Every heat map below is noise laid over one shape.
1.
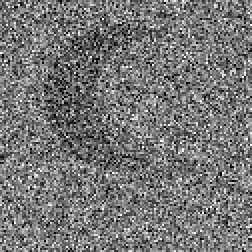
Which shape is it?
crescent
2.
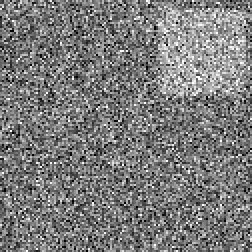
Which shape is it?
square
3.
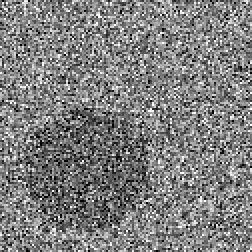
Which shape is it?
disc
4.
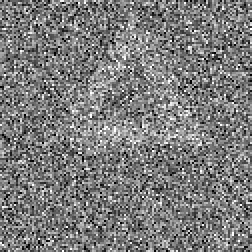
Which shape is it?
triangle frame
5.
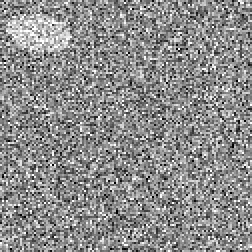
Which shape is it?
ellipse
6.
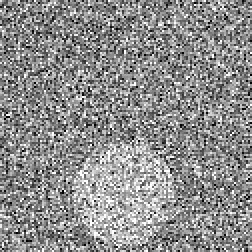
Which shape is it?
disc
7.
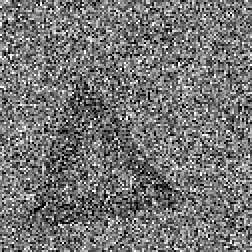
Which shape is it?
triangle frame
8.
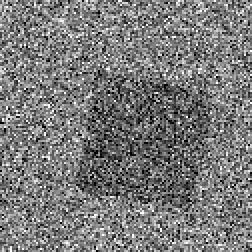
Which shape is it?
square
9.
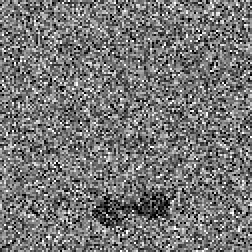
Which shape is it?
dumbbell
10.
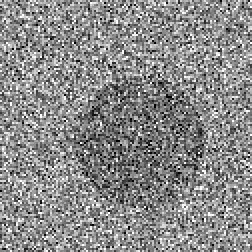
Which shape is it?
disc
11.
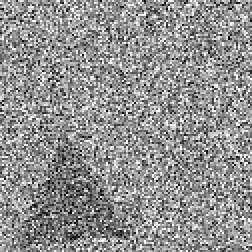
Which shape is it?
triangle
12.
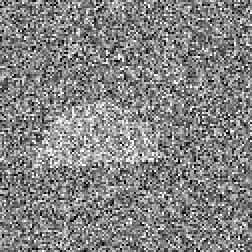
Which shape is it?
half disc
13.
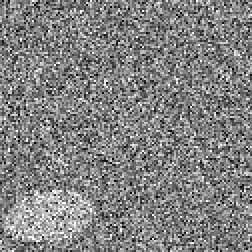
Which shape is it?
ellipse
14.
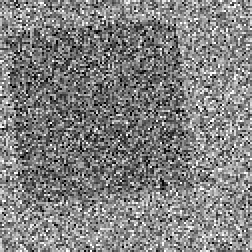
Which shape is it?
square
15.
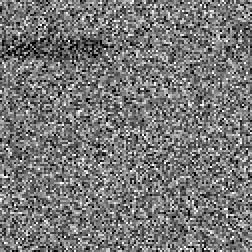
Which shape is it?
bar
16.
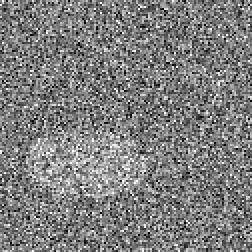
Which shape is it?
ellipse
